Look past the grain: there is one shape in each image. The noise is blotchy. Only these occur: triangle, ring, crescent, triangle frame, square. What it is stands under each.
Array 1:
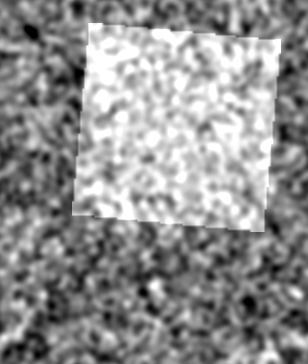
square
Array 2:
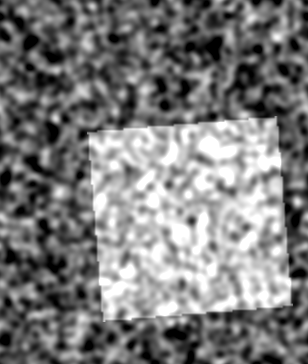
square
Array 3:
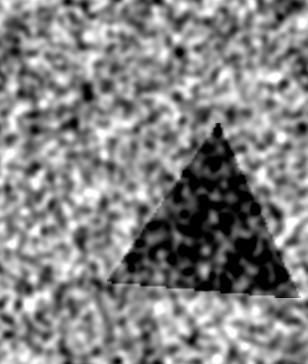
triangle
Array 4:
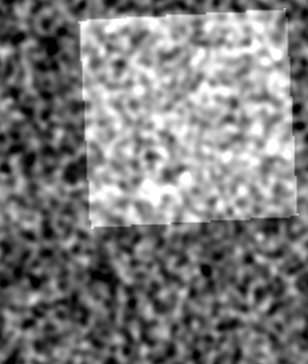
square
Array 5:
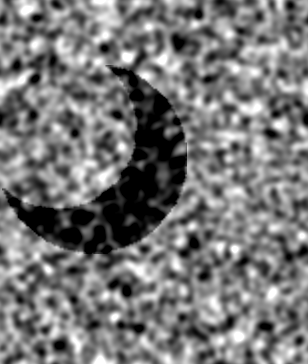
crescent
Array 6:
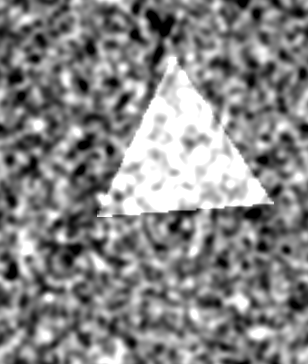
triangle
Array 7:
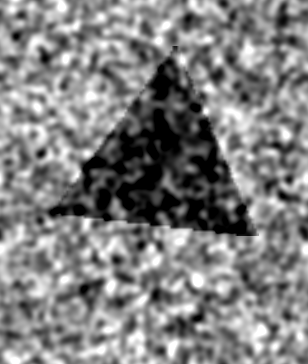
triangle
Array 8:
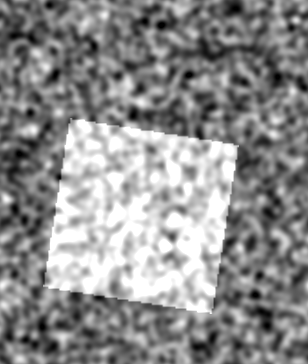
square
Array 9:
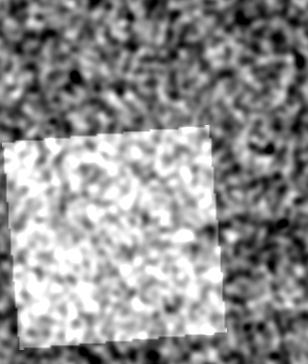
square
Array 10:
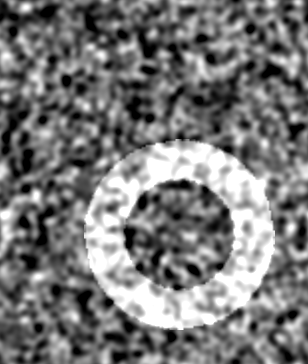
ring
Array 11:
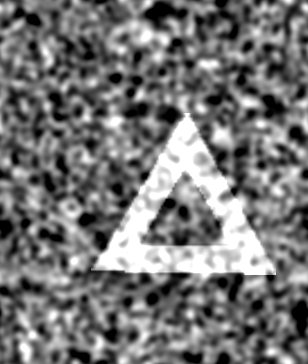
triangle frame
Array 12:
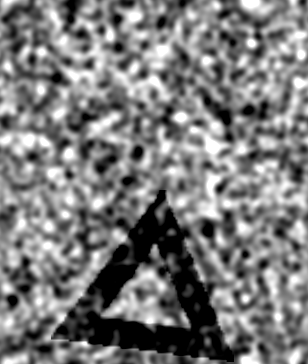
triangle frame
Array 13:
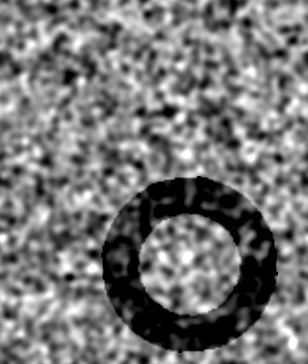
ring
